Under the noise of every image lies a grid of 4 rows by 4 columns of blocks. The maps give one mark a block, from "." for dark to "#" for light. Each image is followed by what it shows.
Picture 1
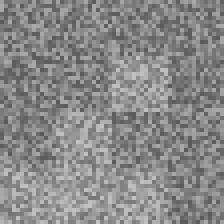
. . . .
. . # .
. # . .
# # # .
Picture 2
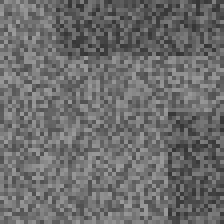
# . . .
# # # #
# # # .
# # # .
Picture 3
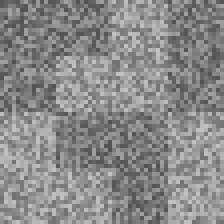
. . # .
. # # .
# . . #
# # . #
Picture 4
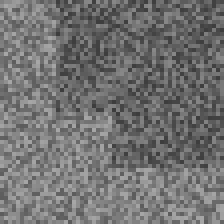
# . . .
# . . .
# # . .
# # # #
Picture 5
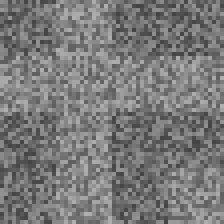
. # . .
# # # #
. # . .
. # . #
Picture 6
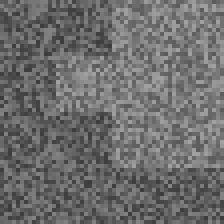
. . # #
. # # #
. . # #
. . . .
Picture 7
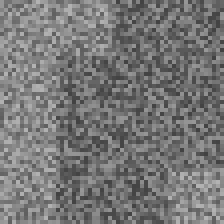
# # . .
# . . .
# . . .
# . . #
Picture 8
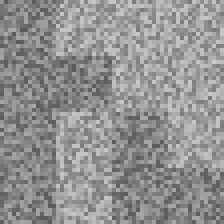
. # # #
. . # #
. # . #
. # . .
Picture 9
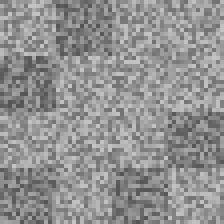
# . # #
. # # #
# # # .
. # . #
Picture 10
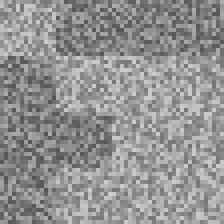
# . . .
. # # #
. . # #
. # # #
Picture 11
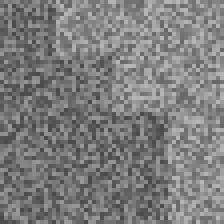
. # # #
. . # #
. . . #
. . . #
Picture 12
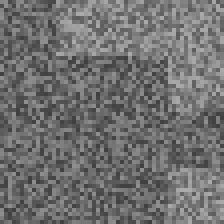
. # # #
. . . #
. . . .
. . . #
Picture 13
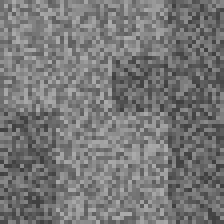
# # # .
# # . .
. # # .
. # # .
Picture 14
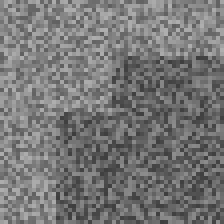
# # # #
# # . .
# . . .
# . . .
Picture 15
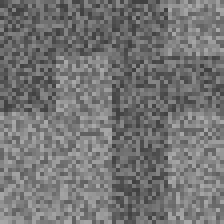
. . . #
. # . .
# # . #
# # . #
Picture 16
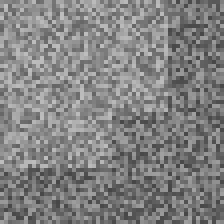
# # # .
# # # .
# # . .
. . . .
